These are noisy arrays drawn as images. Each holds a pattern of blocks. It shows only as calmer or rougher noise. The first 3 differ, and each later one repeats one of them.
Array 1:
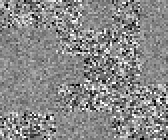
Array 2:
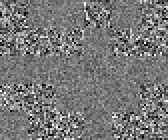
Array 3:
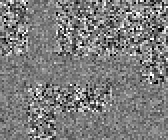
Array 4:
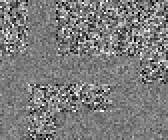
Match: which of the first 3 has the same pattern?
3
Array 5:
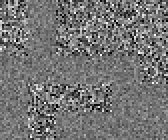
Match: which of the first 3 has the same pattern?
3
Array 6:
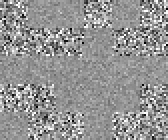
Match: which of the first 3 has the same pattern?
2
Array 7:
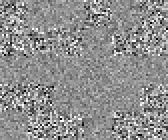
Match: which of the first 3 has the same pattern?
2
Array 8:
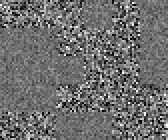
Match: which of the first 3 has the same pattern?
1
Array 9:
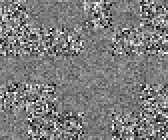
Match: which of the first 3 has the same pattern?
2
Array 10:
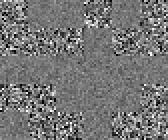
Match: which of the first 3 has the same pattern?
2
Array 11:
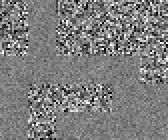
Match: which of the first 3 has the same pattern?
3
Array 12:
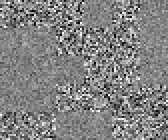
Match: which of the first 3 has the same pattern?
1
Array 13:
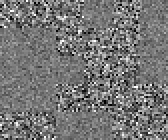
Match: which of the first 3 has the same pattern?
1
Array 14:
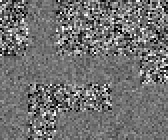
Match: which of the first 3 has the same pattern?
3
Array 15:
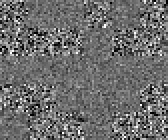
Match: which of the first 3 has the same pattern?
2
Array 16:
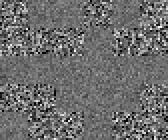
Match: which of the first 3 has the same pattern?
2
